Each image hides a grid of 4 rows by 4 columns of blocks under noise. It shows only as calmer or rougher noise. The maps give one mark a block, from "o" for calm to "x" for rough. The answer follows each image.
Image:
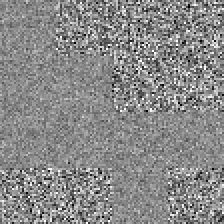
oxxx
ooxx
oooo
xxox
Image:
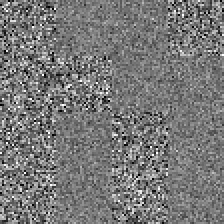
xoox
xxoo
xoxo
xoxo
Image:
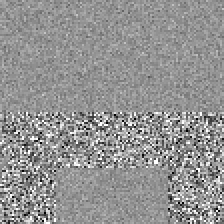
oooo
oooo
xxxx
xoox
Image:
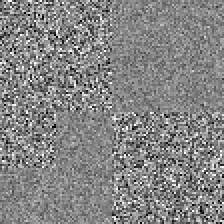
xxoo
xxoo
xoxx
ooxx
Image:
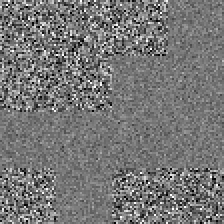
xxxo
xxoo
oooo
xoxx
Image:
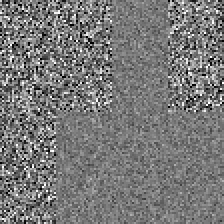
xxox
xxox
xooo
xooo
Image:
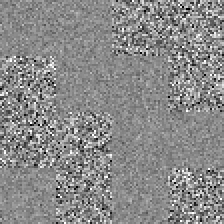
ooxx
xoox
xxoo
oxox
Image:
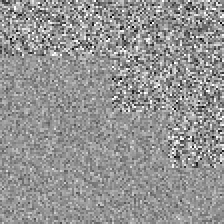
xxxx
ooxx
ooox
oooo
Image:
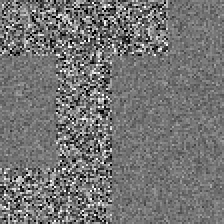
xxxo
oxoo
oxoo
xxoo
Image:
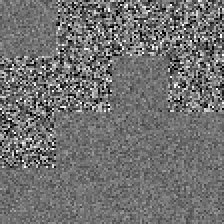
oxxx
xxox
xooo
oooo
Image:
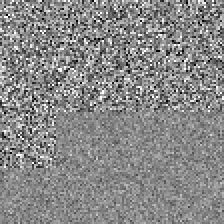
xxxx
xxxx
xooo
oooo
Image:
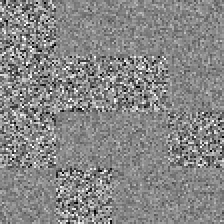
xooo
xxxo
xoox
oxoo
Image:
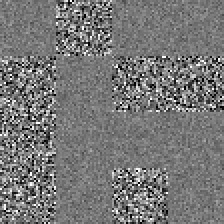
oxoo
xoxx
xooo
xoxo
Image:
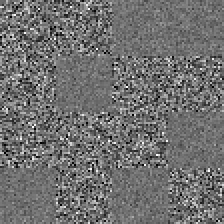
xxoo
xoxx
xxxo
oxox
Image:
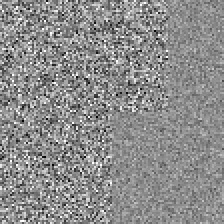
xxxo
xxxo
xxoo
xxoo
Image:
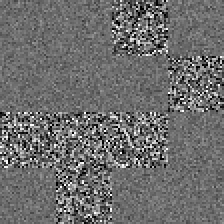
ooxo
ooox
xxxo
oxoo
